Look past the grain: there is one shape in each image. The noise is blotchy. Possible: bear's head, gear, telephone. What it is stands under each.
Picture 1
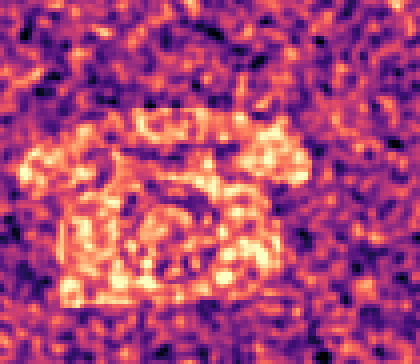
telephone
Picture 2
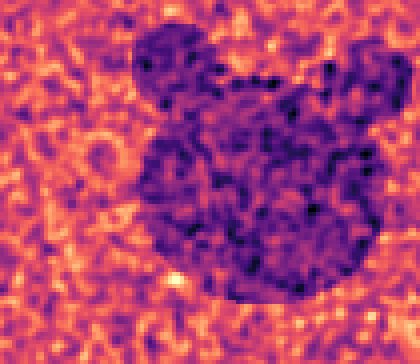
bear's head
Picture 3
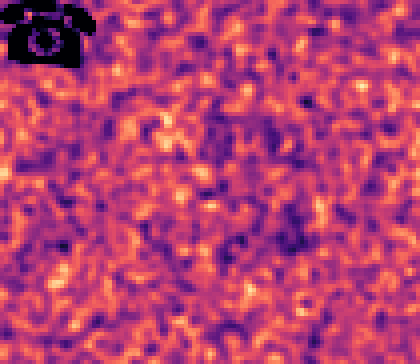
telephone
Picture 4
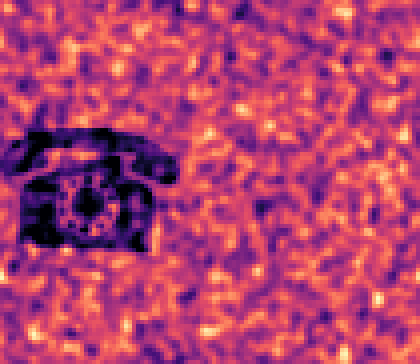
telephone
